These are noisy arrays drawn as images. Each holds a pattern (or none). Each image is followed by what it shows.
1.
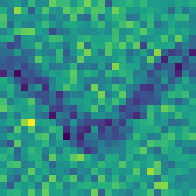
a wavy band
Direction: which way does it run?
left to right
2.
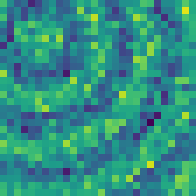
rings round one point
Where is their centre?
top left
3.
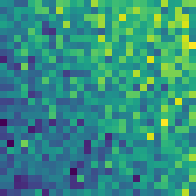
a smooth slope
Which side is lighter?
top right
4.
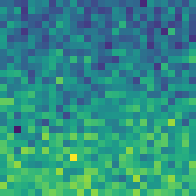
a smooth slope
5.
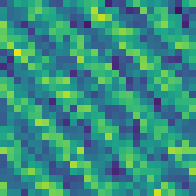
diagonal stripes
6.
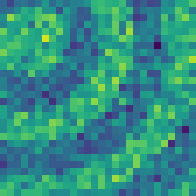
rings round one point
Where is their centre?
top left
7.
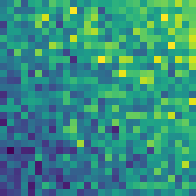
a smooth slope
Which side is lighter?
top right
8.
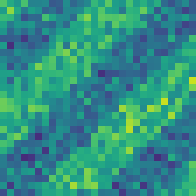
diagonal stripes
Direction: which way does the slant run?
bottom left to top right
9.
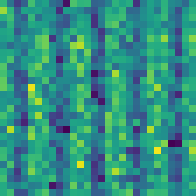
vertical stripes
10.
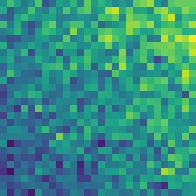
a smooth slope
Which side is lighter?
top right
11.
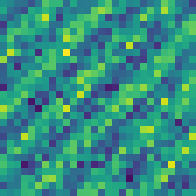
diagonal stripes
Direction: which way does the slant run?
bottom left to top right
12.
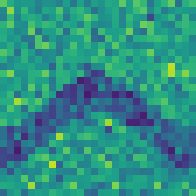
a wavy band
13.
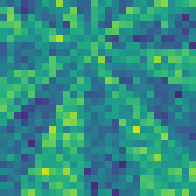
spokes from one point
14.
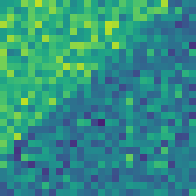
a sharp edge
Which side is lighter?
top left
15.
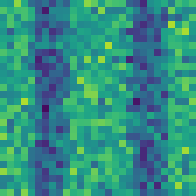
vertical stripes
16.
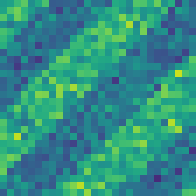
diagonal stripes
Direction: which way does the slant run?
bottom left to top right
